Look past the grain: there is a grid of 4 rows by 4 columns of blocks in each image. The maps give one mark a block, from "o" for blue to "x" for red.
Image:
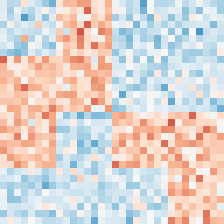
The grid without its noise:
o x o o
x x o o
x o x x
o o o x
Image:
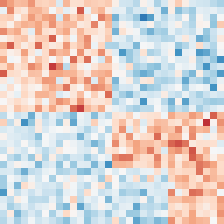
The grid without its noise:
x x o o
x x o o
o o x x
o o o x
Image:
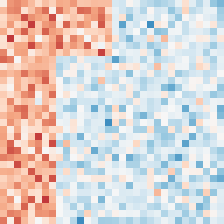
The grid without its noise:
x x o o
x o o o
x o o o
x o o o
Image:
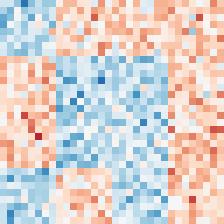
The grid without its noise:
o x x x
x o o x
x o o x
o x o x
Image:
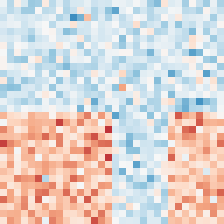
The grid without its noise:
o o o o
o o o o
x x o x
x x o x
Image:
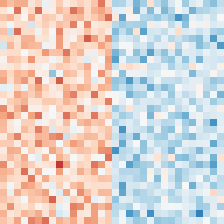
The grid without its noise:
x x o o
x x o o
x x o o
x x o o
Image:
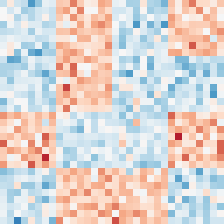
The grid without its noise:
o x o x
o x o o
x o o x
o x x o
